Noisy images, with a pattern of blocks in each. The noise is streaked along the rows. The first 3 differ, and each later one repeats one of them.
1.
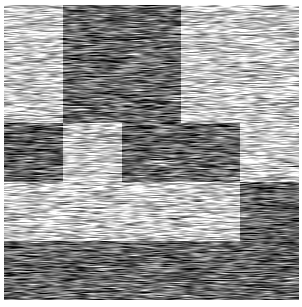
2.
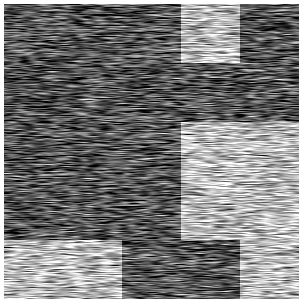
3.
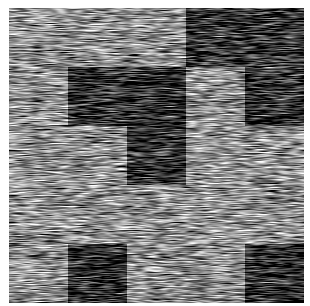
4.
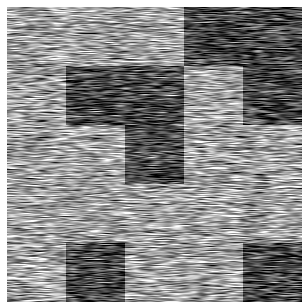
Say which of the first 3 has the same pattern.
3
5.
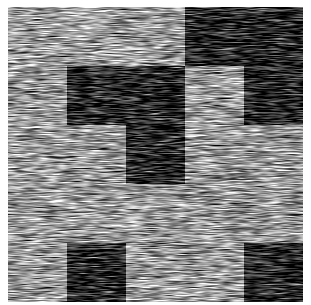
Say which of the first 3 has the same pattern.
3
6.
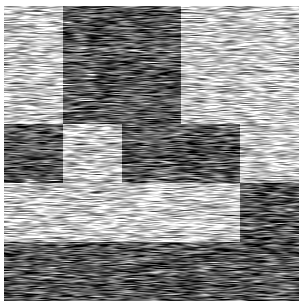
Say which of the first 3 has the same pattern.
1
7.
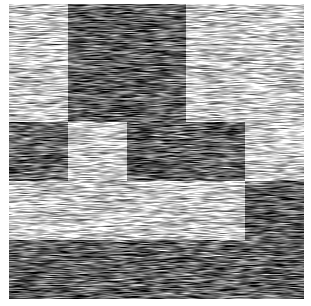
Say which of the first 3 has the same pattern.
1
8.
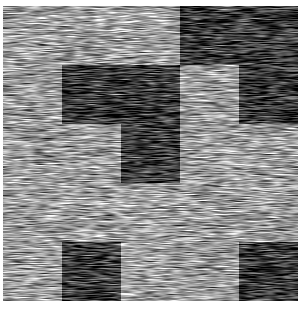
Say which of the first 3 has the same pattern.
3
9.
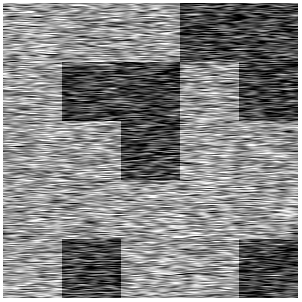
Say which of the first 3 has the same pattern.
3
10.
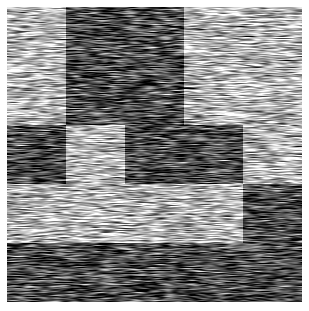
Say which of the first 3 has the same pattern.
1
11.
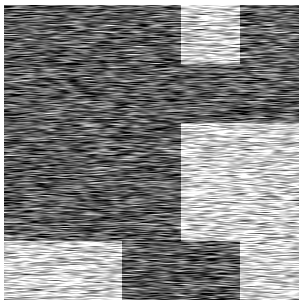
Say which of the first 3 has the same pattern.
2
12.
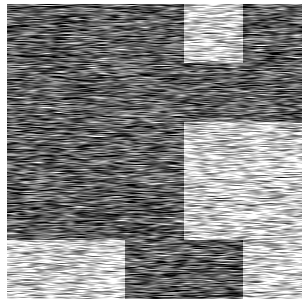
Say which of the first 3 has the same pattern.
2
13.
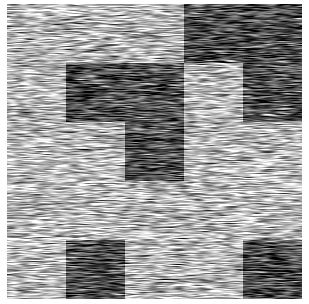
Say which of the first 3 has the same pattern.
3
